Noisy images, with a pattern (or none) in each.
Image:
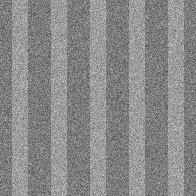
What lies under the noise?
vertical stripes
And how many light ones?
5
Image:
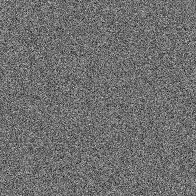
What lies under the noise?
only noise
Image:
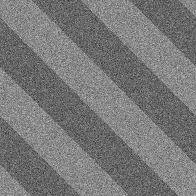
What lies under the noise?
diagonal stripes
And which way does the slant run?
top left to bottom right
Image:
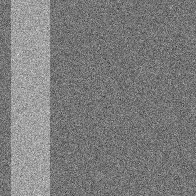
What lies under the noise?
one vertical stripe
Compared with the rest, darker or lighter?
lighter
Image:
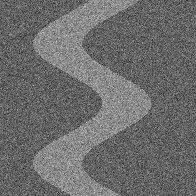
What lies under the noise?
a wavy band
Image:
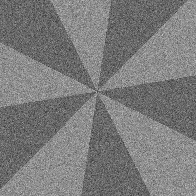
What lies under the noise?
spokes from one point
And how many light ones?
5
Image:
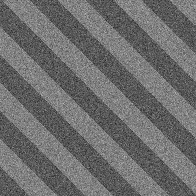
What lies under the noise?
diagonal stripes
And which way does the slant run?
top left to bottom right
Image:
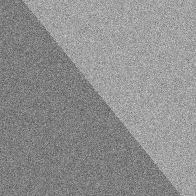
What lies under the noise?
a sharp edge
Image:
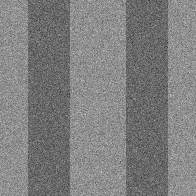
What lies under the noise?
vertical stripes
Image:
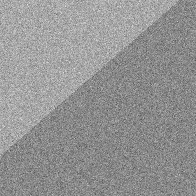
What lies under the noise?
a sharp edge
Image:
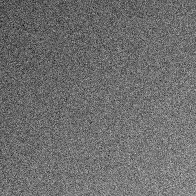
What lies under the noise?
a smooth slope
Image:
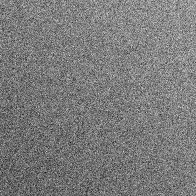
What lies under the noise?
a smooth slope
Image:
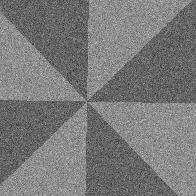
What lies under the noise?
spokes from one point
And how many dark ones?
4
